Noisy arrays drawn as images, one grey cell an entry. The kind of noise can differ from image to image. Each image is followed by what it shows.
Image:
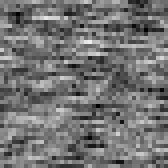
streaked along the rows
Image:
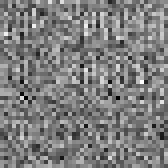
low rank plus noise
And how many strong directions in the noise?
one
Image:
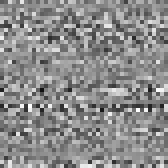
rows of uneven size
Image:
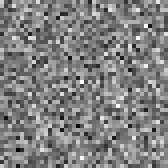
independent entries
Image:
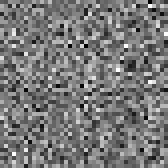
low rank plus noise
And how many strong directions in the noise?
three or four
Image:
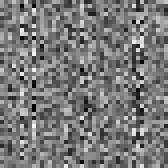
columns of uneven size
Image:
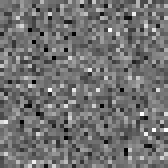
heavy tails
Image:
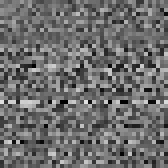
rows of uneven size
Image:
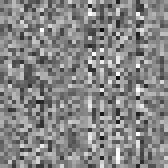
columns of uneven size
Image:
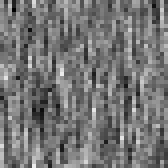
streaked along the columns
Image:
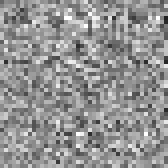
low rank plus noise
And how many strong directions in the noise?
three or four
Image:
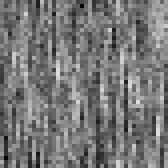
streaked along the columns
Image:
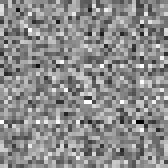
low rank plus noise
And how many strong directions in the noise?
one
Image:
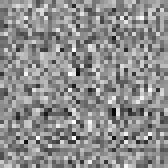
low rank plus noise
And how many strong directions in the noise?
three or four
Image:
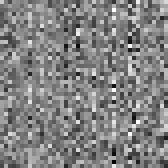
columns of uneven size
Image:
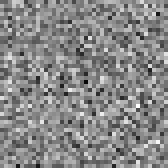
independent entries
